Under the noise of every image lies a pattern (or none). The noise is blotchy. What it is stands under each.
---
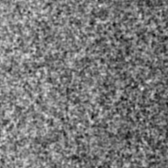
a smooth slope
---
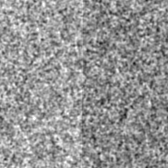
a sharp edge
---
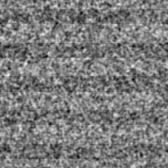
horizontal stripes
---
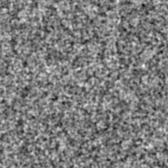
only noise
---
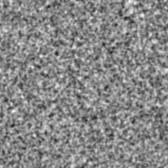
only noise
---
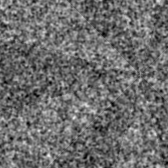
spokes from one point
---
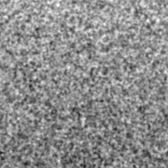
a smooth slope
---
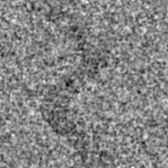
a wavy band
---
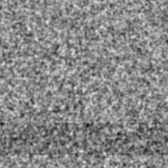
one horizontal stripe
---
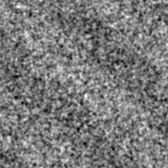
diagonal stripes
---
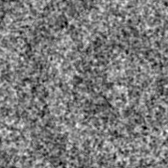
rings round one point
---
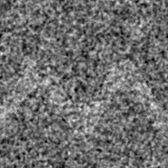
a wavy band
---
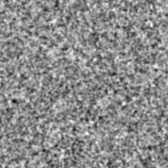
only noise
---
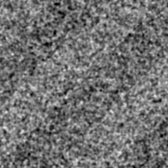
diagonal stripes
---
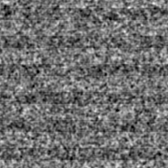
horizontal stripes
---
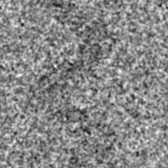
a wavy band
